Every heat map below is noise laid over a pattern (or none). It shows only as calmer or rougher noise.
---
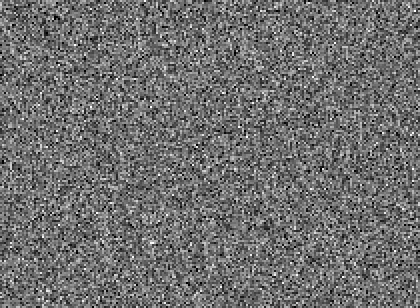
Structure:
only noise
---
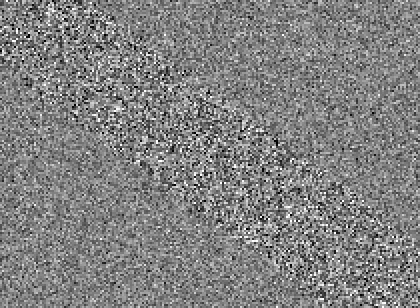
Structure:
a diagonal band
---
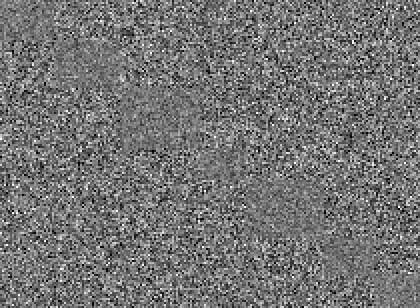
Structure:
blocks along the diagonal
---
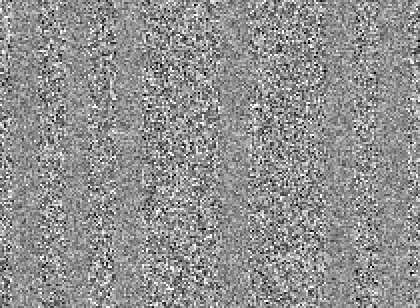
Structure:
bands of columns
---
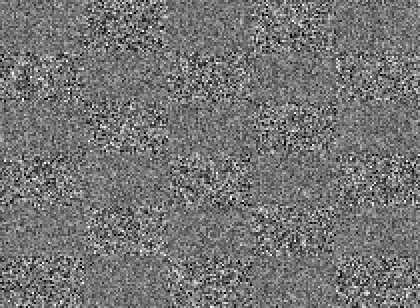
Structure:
a checkerboard
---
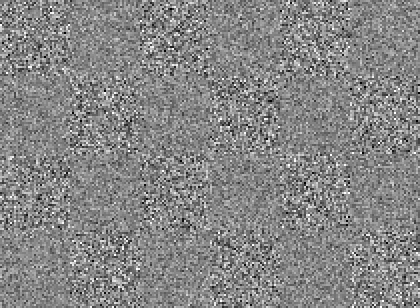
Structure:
a checkerboard
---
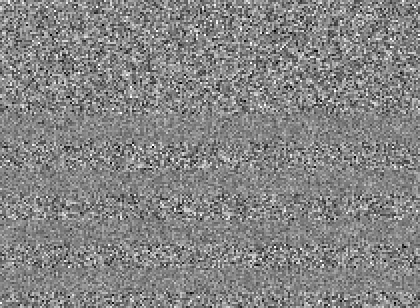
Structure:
bands of rows
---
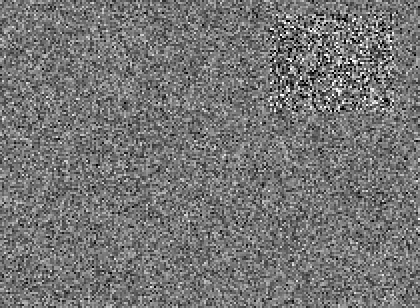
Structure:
one block
